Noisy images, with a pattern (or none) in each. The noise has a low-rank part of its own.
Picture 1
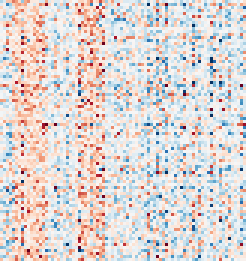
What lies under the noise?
bands of columns
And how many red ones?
2
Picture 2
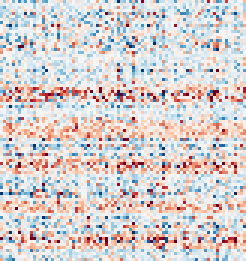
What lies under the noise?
bands of rows
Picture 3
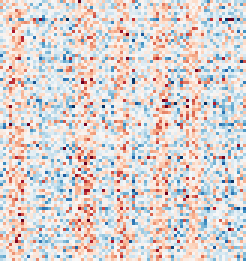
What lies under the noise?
bands of columns
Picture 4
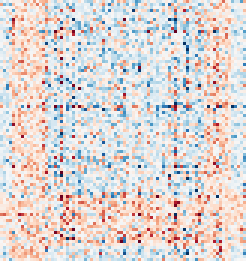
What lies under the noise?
bands of rows crossing bands of columns
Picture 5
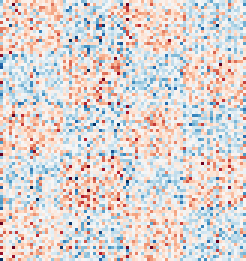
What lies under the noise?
a checkerboard
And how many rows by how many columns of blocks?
5 by 4
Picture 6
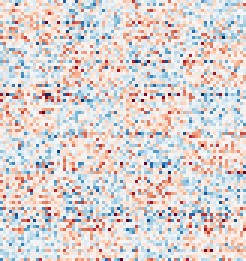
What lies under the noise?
a checkerboard
